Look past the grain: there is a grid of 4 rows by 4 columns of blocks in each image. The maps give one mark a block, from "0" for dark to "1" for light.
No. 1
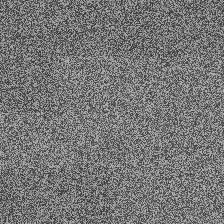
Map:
0 0 0 0
0 1 1 1
1 1 1 1
0 0 1 1
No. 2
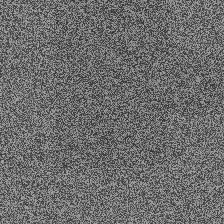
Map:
1 0 0 1
1 0 0 0
1 0 0 1
1 1 1 1
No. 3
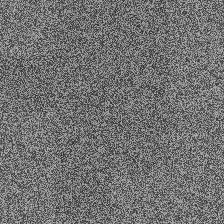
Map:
1 0 0 1
0 0 0 1
1 0 0 1
1 0 1 1
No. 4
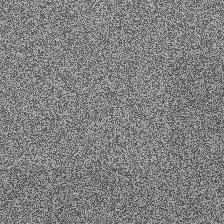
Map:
1 1 1 1
1 1 1 0
1 1 1 0
0 0 0 0
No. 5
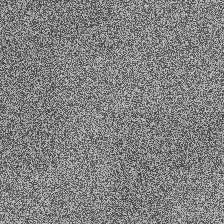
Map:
0 0 1 1
0 1 1 1
0 1 0 0
1 1 0 1
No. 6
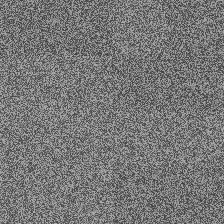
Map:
0 0 1 0
1 1 0 0
1 1 1 1
1 1 0 0
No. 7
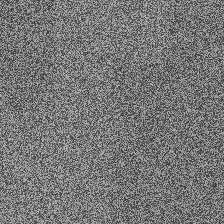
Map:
0 1 1 0
0 1 0 0
1 1 0 0
1 1 0 0
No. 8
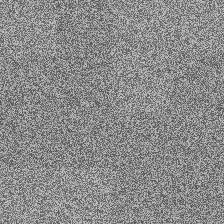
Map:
1 0 1 1
0 0 1 0
0 0 0 0
1 1 0 0
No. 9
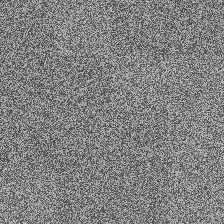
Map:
0 1 0 0
0 0 1 1
0 0 0 1
1 0 0 1
